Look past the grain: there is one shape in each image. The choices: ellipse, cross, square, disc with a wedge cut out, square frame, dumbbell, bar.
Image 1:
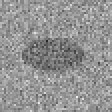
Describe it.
dark ellipse
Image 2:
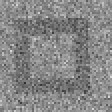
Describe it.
dark square frame
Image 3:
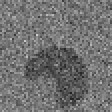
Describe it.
dark disc with a wedge cut out
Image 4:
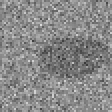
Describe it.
dark ellipse
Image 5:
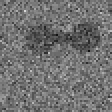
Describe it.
dark dumbbell
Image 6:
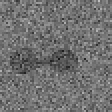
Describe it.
dark dumbbell
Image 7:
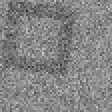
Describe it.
dark square frame
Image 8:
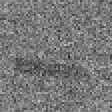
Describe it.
dark bar
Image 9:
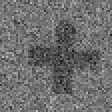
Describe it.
dark cross
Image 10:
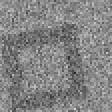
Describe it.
dark square frame
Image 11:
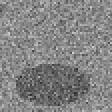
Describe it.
dark ellipse
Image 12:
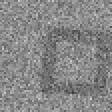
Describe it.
dark square frame
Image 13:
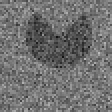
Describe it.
dark disc with a wedge cut out
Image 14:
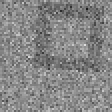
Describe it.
dark square frame
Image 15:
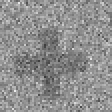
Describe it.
dark cross
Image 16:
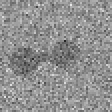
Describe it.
dark dumbbell
